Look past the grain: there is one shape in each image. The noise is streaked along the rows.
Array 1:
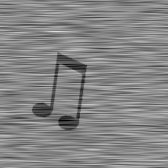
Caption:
dark pair of musical notes
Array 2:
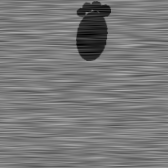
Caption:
dark footprint, top middle
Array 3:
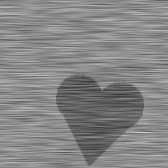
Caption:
dark heart
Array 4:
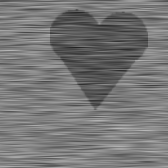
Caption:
dark heart
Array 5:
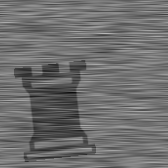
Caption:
dark chess rook
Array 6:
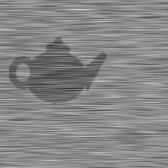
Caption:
dark teapot
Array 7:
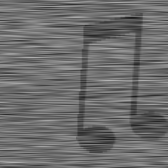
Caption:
dark pair of musical notes
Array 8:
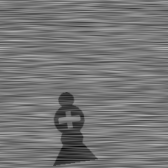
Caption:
dark chess bishop, bottom middle
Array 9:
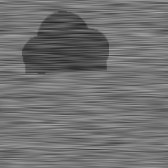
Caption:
dark cloud
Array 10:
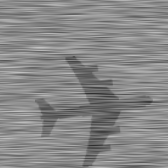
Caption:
dark airplane
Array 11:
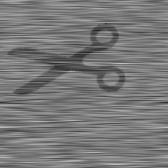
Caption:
dark pair of scissors
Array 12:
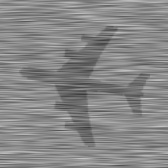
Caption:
dark airplane
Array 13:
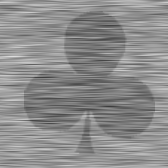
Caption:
dark club
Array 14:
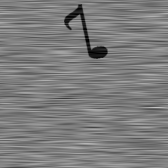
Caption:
dark musical note, top middle
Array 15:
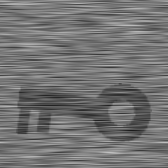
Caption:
dark key
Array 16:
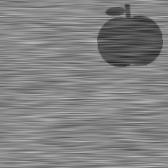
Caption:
dark apple, top right
